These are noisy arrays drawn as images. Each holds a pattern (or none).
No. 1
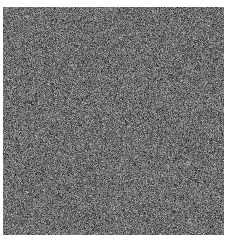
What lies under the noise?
only noise
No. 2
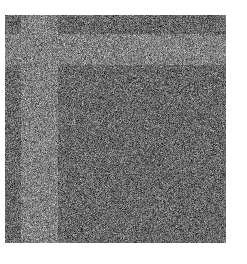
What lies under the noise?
bands of rows crossing bands of columns
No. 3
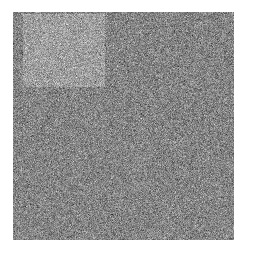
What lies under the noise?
one block
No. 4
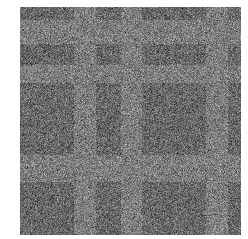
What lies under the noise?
bands of rows crossing bands of columns
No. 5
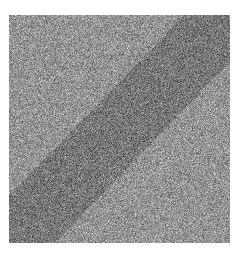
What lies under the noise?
a diagonal band
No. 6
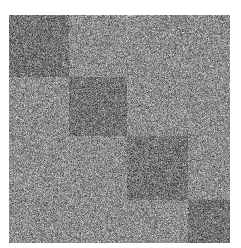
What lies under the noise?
blocks along the diagonal
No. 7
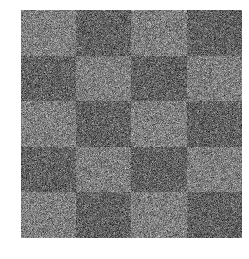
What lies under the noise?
a checkerboard
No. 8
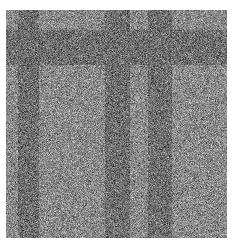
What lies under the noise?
bands of rows crossing bands of columns
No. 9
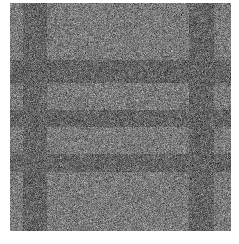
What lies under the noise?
bands of rows crossing bands of columns
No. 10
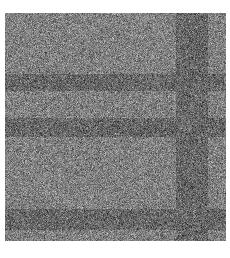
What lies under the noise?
bands of rows crossing bands of columns
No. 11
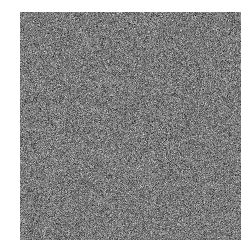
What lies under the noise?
only noise
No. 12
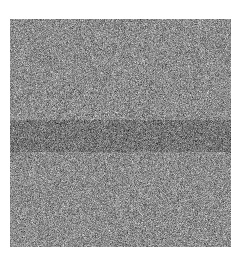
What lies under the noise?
one band of rows
